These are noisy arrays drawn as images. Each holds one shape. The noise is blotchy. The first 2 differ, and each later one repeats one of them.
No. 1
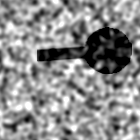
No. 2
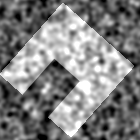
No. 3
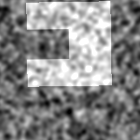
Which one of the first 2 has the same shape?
2
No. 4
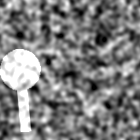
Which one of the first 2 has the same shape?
1
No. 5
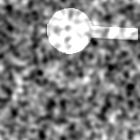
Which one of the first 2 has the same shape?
1
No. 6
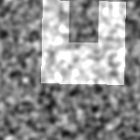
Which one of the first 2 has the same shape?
2
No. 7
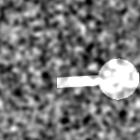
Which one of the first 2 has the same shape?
1
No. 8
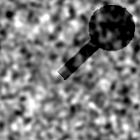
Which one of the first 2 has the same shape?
1
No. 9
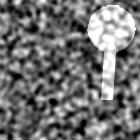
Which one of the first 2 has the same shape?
1
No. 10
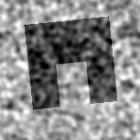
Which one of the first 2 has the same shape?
2
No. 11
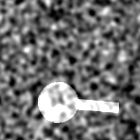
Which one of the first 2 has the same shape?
1
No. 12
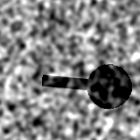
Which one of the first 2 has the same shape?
1
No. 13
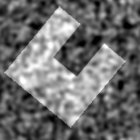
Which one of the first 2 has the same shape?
2
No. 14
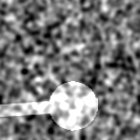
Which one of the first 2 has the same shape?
1
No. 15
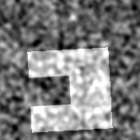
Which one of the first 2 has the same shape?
2
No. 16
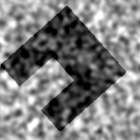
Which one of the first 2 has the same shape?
2
